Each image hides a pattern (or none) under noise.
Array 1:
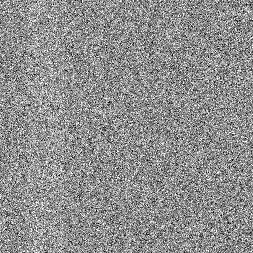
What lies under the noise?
one vertical stripe
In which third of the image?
left
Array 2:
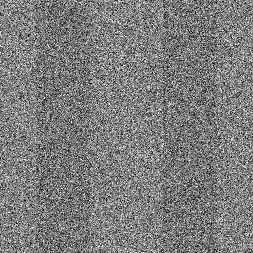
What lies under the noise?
vertical stripes
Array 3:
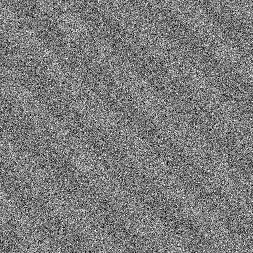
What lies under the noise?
diagonal stripes
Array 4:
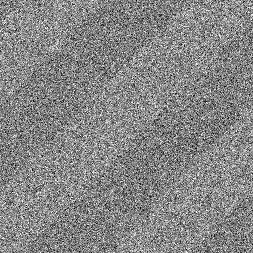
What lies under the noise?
diagonal stripes
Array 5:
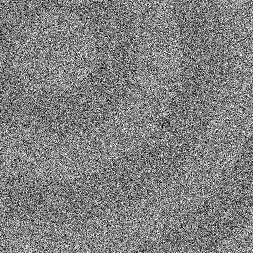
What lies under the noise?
rings round one point
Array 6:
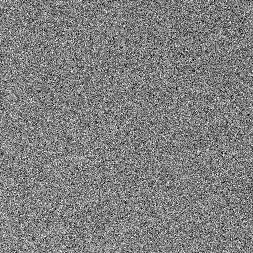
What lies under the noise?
a smooth slope
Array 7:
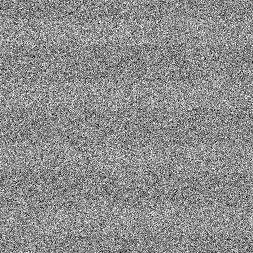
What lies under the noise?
horizontal stripes
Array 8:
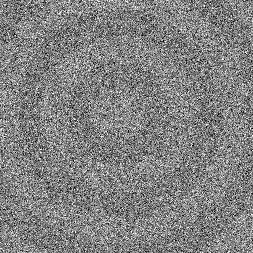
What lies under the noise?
rings round one point
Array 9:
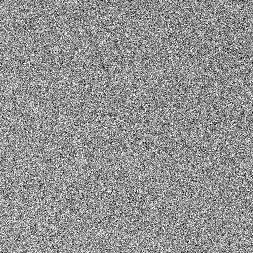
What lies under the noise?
a smooth slope
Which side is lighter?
bottom left
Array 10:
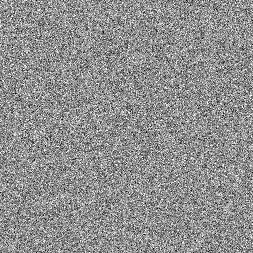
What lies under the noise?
only noise
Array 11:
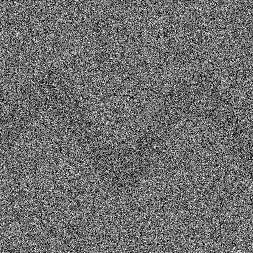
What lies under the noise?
a wavy band
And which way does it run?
left to right
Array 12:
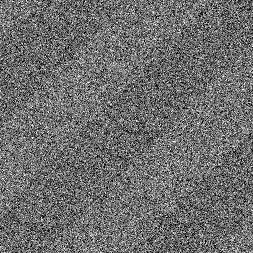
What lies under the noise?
diagonal stripes
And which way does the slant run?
bottom left to top right
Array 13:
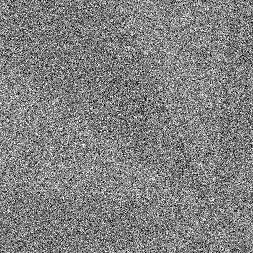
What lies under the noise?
spokes from one point
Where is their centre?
bottom right
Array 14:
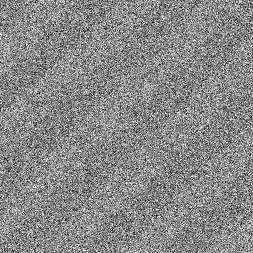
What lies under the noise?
diagonal stripes
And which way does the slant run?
bottom left to top right
